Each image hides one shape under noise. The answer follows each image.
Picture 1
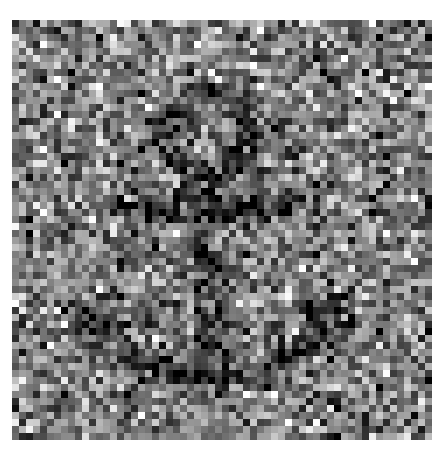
anchor
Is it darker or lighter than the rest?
darker
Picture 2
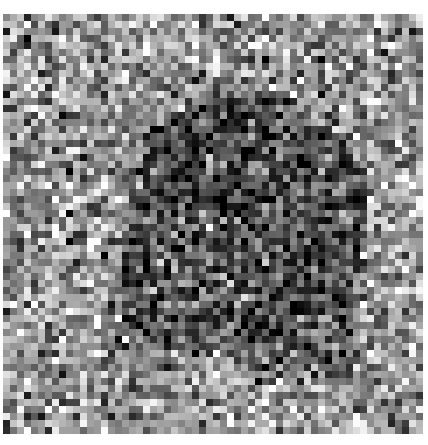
ghost
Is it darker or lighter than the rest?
darker
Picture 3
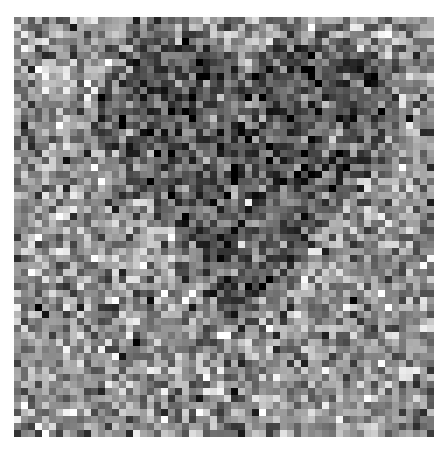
heart
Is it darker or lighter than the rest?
darker
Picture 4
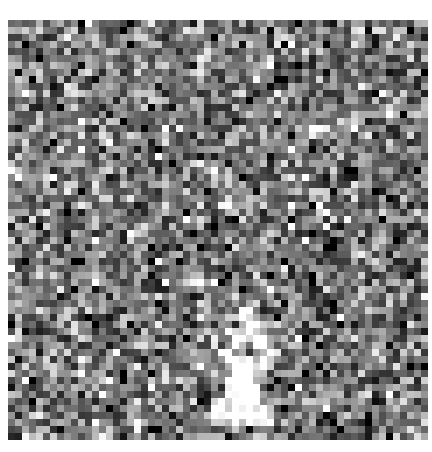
chess bishop
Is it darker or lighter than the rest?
lighter
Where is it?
bottom middle
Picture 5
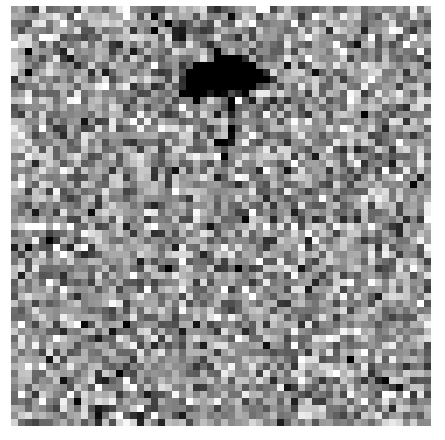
umbrella
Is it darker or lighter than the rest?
darker
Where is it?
top middle
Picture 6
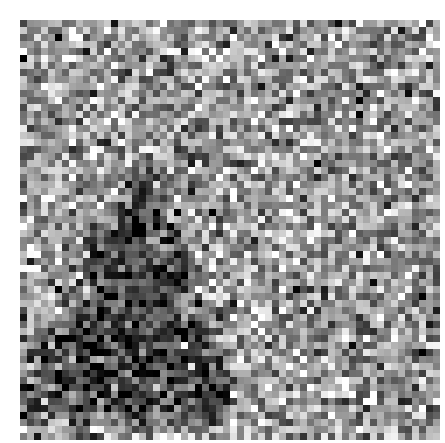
chess pawn
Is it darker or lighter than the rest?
darker
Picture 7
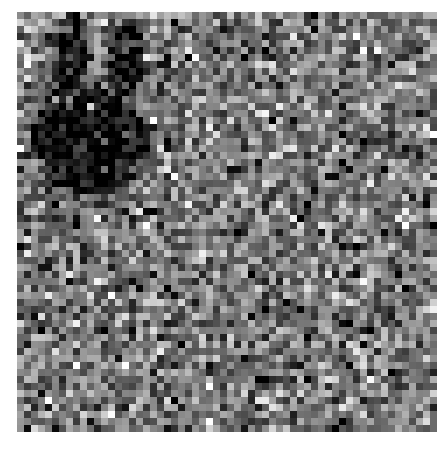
rabbit's head
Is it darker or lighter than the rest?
darker
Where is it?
top left
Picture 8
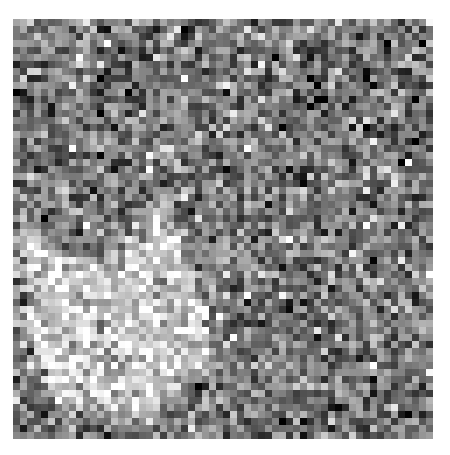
cat's head
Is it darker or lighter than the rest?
lighter
